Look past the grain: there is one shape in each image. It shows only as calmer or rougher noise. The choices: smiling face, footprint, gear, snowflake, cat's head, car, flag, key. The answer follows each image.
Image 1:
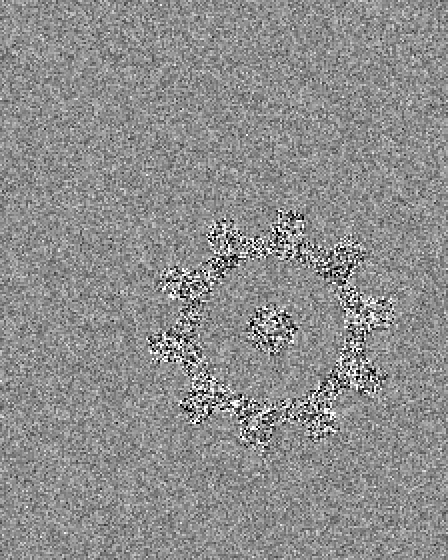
gear
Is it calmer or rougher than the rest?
rougher
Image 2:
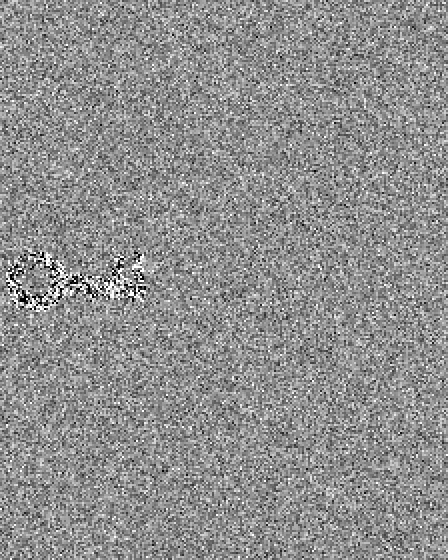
key
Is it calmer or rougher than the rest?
rougher
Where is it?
middle left
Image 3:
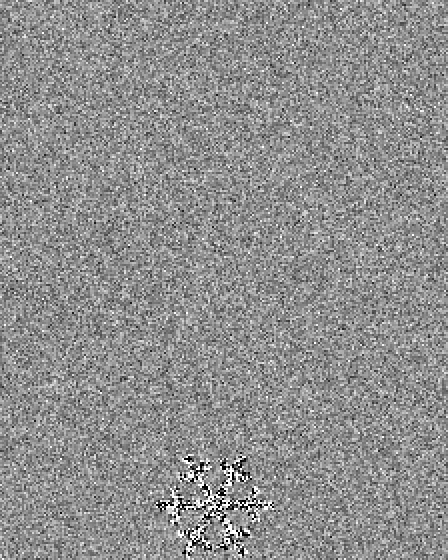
snowflake
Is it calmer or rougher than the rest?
rougher
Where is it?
bottom middle
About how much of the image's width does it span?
a quarter
